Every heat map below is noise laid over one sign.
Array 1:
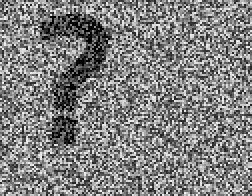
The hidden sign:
question mark
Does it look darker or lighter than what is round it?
darker
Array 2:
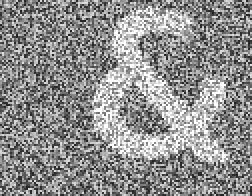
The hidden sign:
ampersand
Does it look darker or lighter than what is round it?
lighter
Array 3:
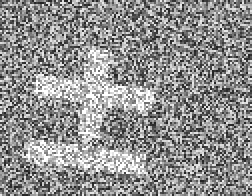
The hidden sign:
plus-minus sign
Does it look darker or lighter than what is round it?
lighter
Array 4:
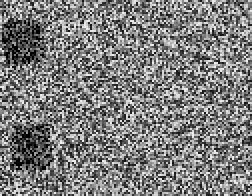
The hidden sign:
colon
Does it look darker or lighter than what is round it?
darker
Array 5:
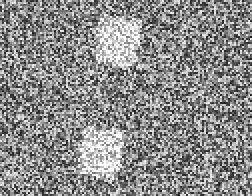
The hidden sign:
colon
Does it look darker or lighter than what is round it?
lighter
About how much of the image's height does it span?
nearly all
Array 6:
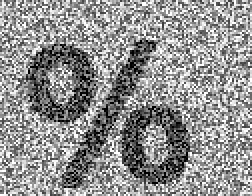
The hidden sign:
percent sign
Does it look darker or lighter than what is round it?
darker
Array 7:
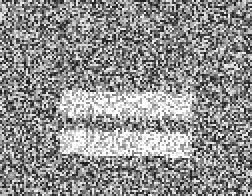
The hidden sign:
equals sign
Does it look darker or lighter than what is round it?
lighter
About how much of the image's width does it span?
half
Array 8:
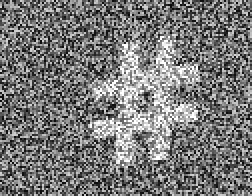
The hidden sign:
hash sign
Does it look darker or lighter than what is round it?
lighter
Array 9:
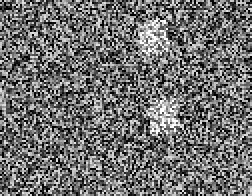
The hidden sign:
colon
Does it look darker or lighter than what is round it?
lighter
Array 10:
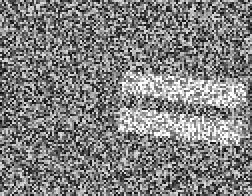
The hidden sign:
equals sign
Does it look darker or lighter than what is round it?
lighter
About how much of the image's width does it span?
half
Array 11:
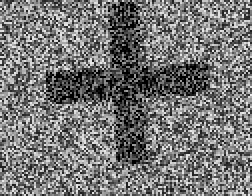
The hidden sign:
plus sign
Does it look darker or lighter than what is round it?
darker
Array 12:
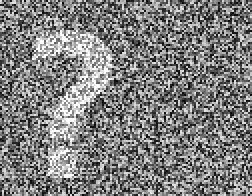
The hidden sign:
question mark
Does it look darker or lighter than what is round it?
lighter
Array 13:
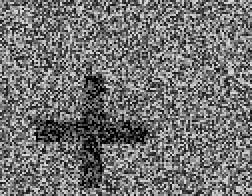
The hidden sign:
plus sign
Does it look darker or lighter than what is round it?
darker
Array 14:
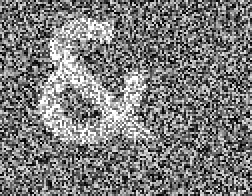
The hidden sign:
ampersand
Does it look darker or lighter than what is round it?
lighter
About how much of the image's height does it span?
two thirds
